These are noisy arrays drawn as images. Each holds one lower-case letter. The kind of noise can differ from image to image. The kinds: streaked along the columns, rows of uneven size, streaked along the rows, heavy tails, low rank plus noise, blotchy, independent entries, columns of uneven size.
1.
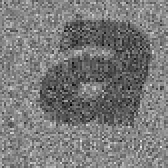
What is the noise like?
low rank plus noise
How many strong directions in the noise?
three or four
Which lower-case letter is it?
a
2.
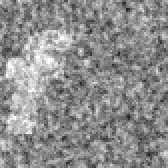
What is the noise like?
blotchy
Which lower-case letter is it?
f
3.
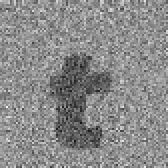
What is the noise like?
low rank plus noise
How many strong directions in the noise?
three or four
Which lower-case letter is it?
t
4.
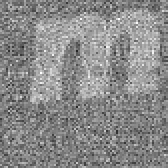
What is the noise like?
low rank plus noise
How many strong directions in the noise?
two
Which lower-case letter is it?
m
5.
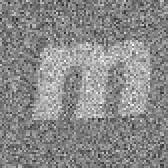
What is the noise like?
low rank plus noise
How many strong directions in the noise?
five to eight
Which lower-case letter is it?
m
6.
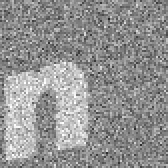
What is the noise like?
independent entries
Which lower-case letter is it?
n
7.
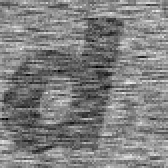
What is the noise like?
streaked along the rows
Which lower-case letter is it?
d
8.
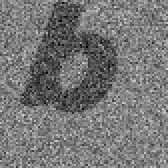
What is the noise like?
independent entries
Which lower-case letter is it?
b
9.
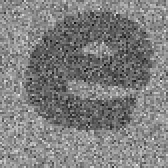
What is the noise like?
independent entries
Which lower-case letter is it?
e
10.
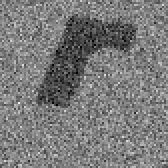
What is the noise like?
independent entries
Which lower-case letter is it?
r
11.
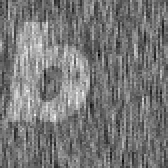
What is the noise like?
streaked along the columns
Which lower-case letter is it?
b
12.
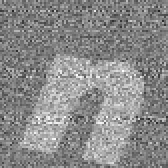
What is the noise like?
rows of uneven size
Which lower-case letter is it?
n
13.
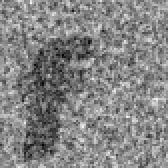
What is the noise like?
blotchy
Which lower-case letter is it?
f
